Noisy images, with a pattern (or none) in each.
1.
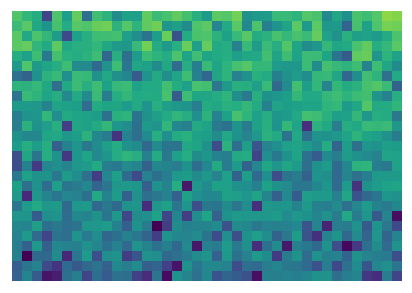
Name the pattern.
a smooth slope
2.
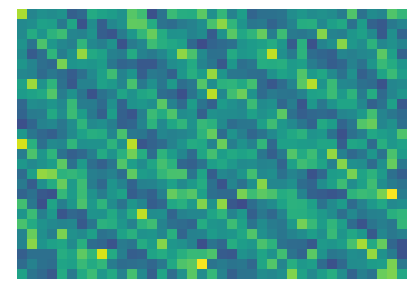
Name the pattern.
diagonal stripes
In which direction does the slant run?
top left to bottom right
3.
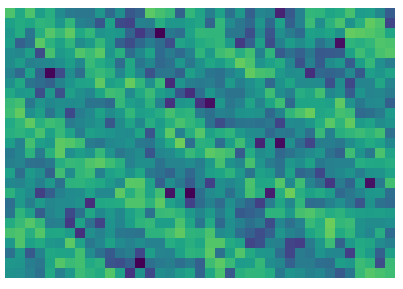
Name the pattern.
diagonal stripes
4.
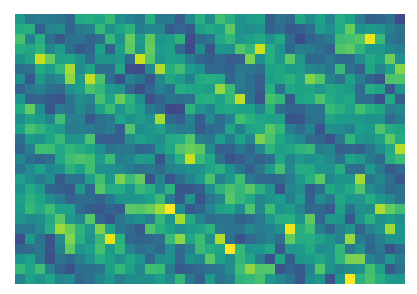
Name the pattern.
diagonal stripes
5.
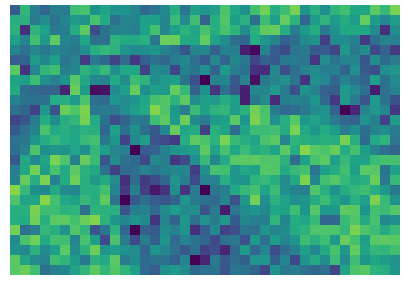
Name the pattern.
spokes from one point
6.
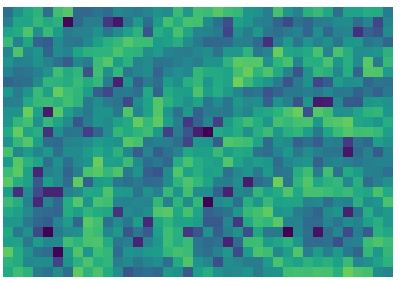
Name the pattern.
rings round one point
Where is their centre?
bottom right
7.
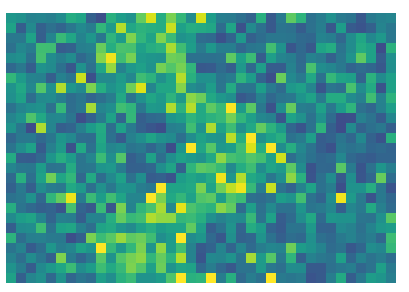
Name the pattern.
a wavy band
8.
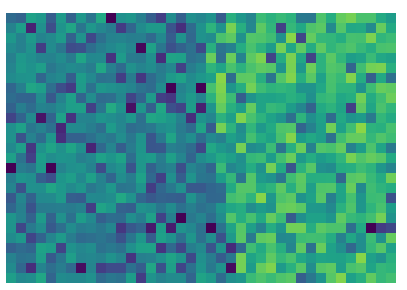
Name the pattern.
a sharp edge
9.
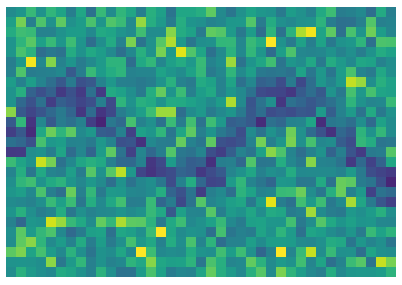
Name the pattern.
a wavy band
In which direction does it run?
left to right
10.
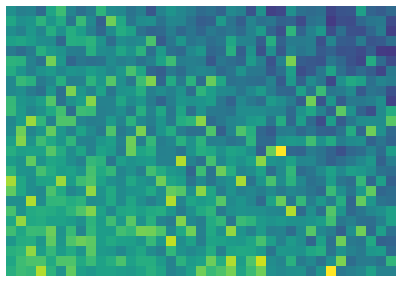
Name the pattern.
a smooth slope
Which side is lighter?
bottom left
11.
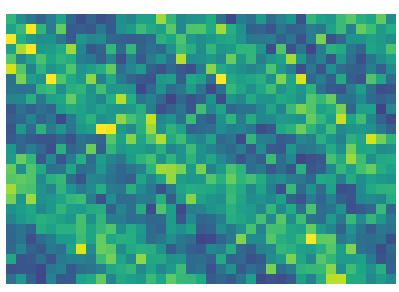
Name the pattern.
diagonal stripes
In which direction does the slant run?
top left to bottom right
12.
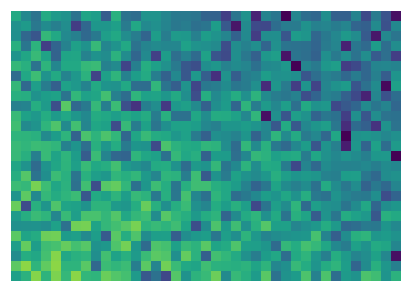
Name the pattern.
a smooth slope
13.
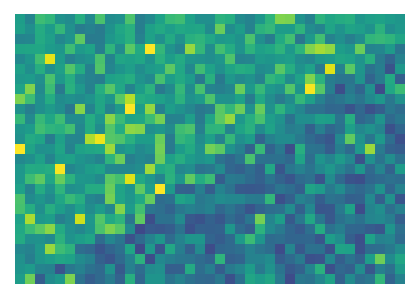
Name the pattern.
a sharp edge
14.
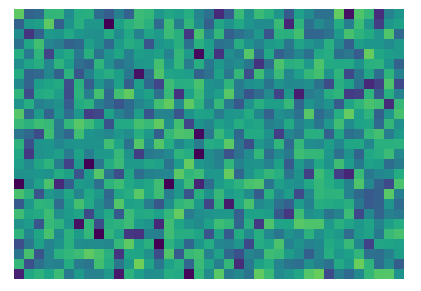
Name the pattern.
only noise
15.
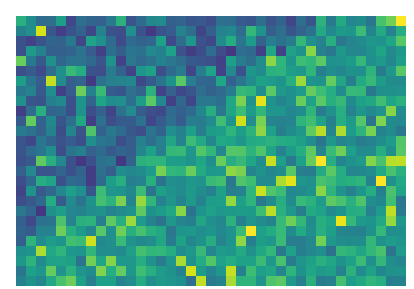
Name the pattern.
a sharp edge
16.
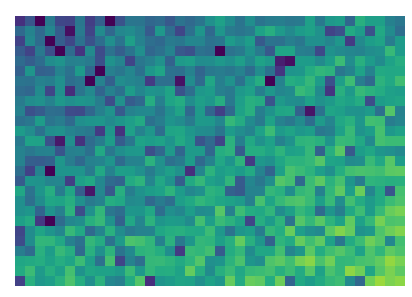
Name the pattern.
a smooth slope
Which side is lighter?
bottom right
